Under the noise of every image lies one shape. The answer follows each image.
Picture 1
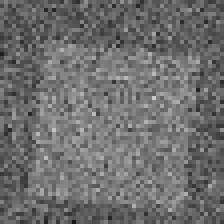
square
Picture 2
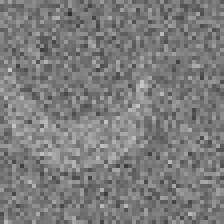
crescent
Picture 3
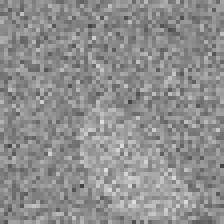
half disc
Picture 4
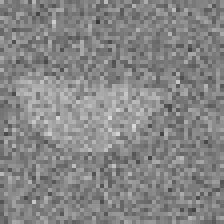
half disc
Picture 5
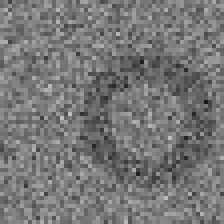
ring
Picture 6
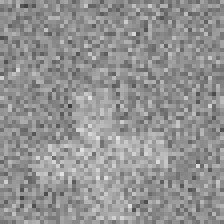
cross
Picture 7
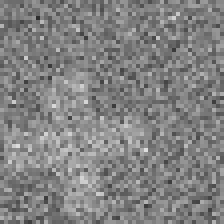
cross
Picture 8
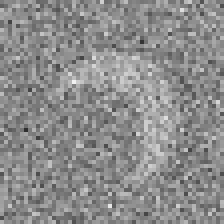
crescent
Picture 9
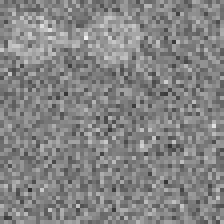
dumbbell
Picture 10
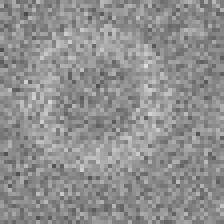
ring
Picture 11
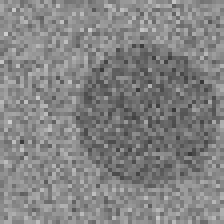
disc
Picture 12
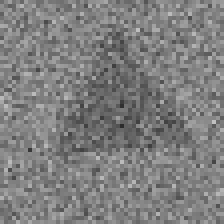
triangle
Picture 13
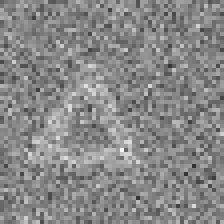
triangle frame
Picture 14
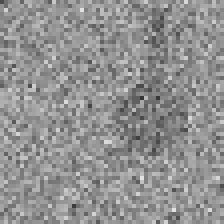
lollipop
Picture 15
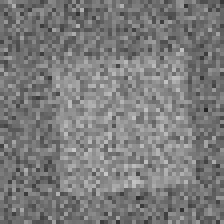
square
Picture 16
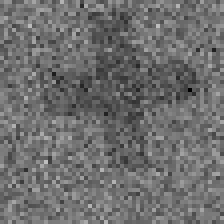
cross
